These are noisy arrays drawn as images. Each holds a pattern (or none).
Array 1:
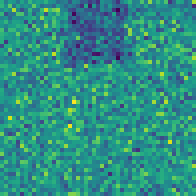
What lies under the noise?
one block
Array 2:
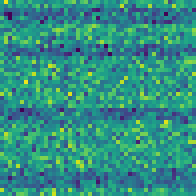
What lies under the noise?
bands of rows
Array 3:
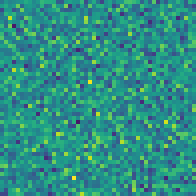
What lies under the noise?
only noise
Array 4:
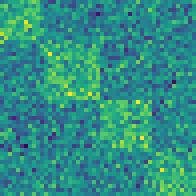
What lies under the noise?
blocks along the diagonal
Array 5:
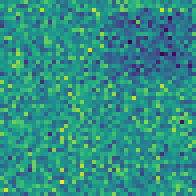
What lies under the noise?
one block
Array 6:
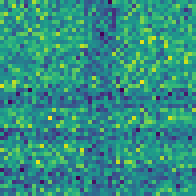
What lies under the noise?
bands of rows crossing bands of columns
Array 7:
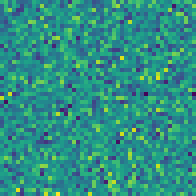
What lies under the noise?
only noise
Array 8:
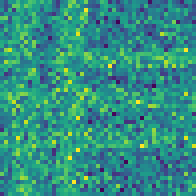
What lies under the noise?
bands of rows crossing bands of columns
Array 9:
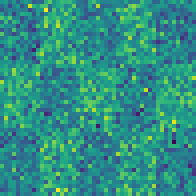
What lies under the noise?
a checkerboard
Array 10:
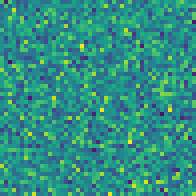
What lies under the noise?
only noise
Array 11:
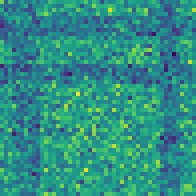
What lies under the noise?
bands of rows crossing bands of columns
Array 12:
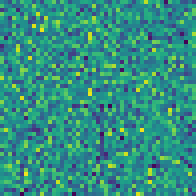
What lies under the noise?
only noise
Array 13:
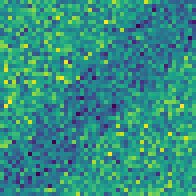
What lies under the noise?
a diagonal band
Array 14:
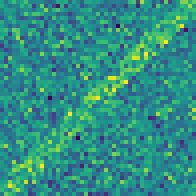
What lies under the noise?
a diagonal band
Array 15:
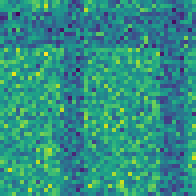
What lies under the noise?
bands of rows crossing bands of columns
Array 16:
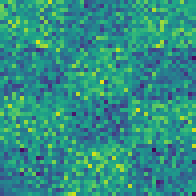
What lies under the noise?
a checkerboard
